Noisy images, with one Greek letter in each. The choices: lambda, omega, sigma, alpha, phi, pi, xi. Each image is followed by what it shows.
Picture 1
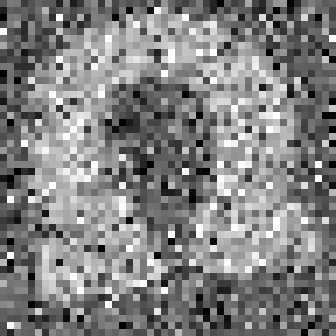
omega
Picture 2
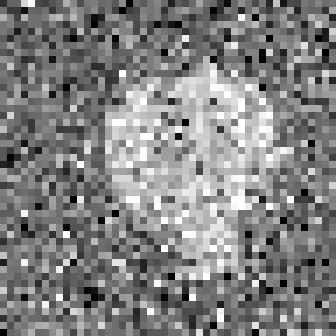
phi
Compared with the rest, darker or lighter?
lighter
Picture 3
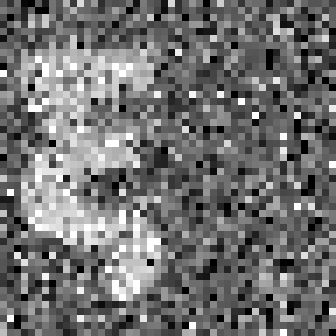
xi
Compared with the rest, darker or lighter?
lighter
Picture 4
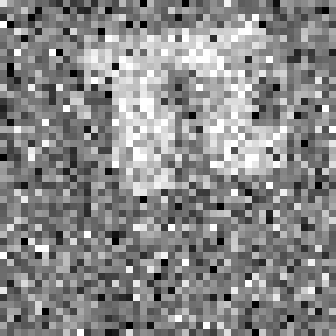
pi
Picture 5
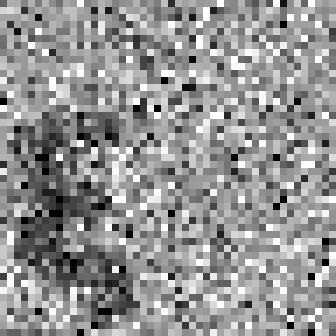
xi
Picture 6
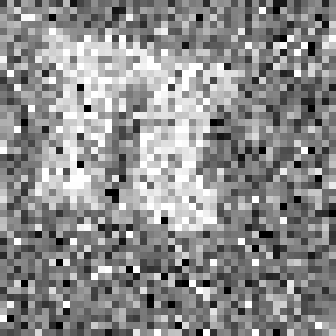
pi
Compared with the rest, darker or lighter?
lighter
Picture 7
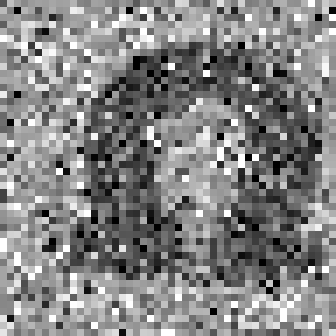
omega
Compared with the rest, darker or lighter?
darker
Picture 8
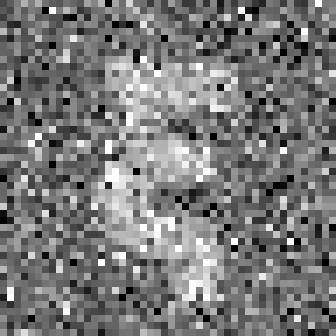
xi
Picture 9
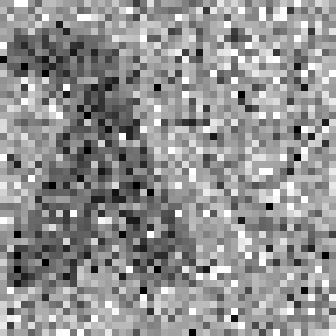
lambda
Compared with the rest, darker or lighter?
darker
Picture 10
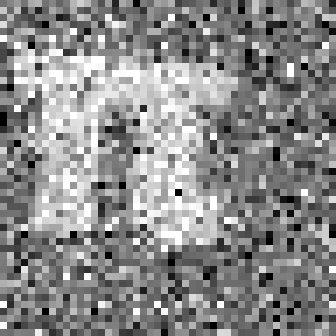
pi
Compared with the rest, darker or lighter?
lighter
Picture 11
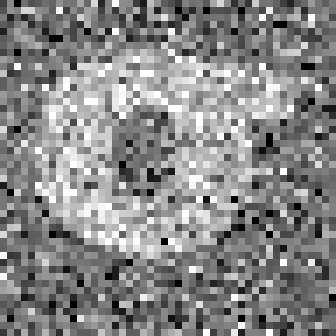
sigma
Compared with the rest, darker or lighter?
lighter
